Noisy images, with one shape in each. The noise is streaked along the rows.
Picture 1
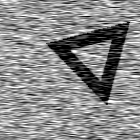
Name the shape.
triangle frame
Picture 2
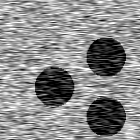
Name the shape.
three dots
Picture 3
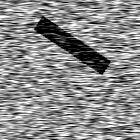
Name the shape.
bar
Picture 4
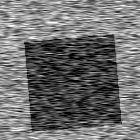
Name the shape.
square
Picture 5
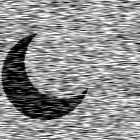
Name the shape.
crescent
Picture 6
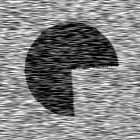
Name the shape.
disc with a wedge cut out
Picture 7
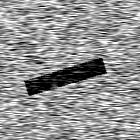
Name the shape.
bar
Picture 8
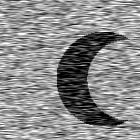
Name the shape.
crescent
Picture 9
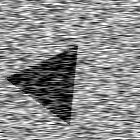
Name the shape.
triangle
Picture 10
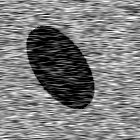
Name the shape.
ellipse
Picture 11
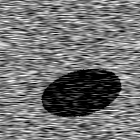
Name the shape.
ellipse
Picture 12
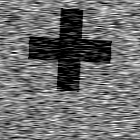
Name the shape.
cross
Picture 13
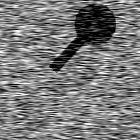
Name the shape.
lollipop
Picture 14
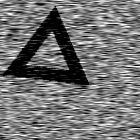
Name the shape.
triangle frame
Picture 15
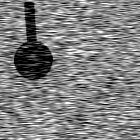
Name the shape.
lollipop
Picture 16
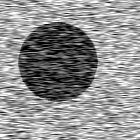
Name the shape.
disc
